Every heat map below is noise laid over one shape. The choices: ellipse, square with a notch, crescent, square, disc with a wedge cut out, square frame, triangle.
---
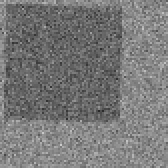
square
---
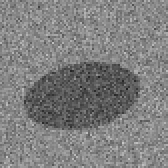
ellipse
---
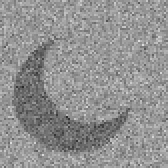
crescent
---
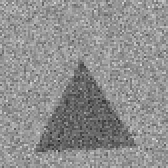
triangle
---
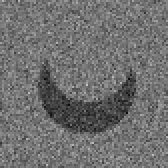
crescent
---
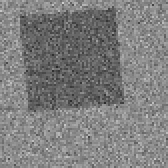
square
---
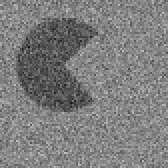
disc with a wedge cut out
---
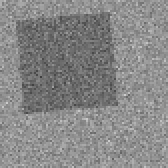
square
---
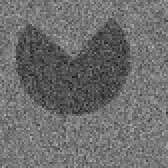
disc with a wedge cut out
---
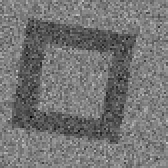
square frame
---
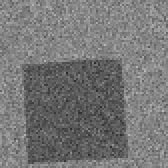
square
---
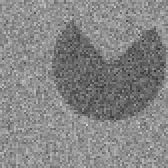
disc with a wedge cut out
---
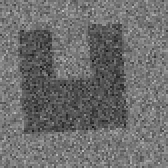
square with a notch
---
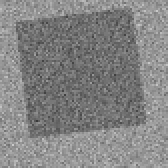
square
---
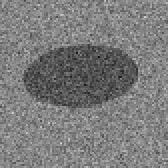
ellipse
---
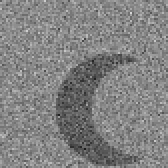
crescent
